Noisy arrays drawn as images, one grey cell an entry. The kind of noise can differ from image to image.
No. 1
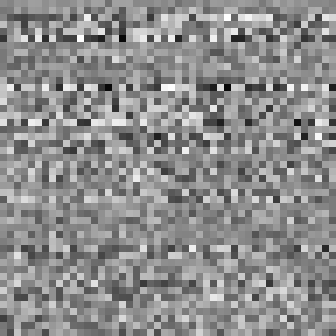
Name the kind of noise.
rows of uneven size
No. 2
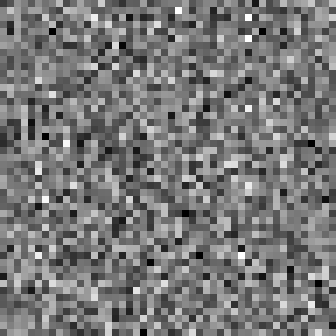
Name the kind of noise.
independent entries
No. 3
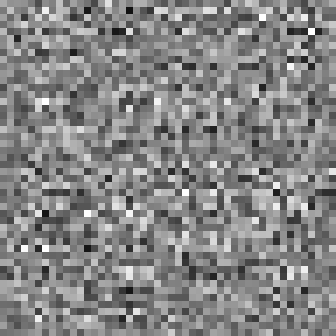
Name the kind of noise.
low rank plus noise
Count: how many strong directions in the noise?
three or four
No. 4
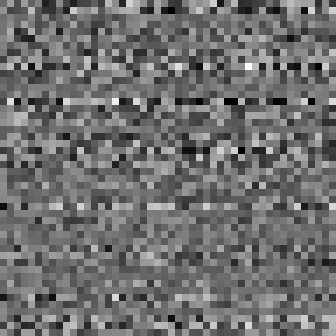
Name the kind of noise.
rows of uneven size
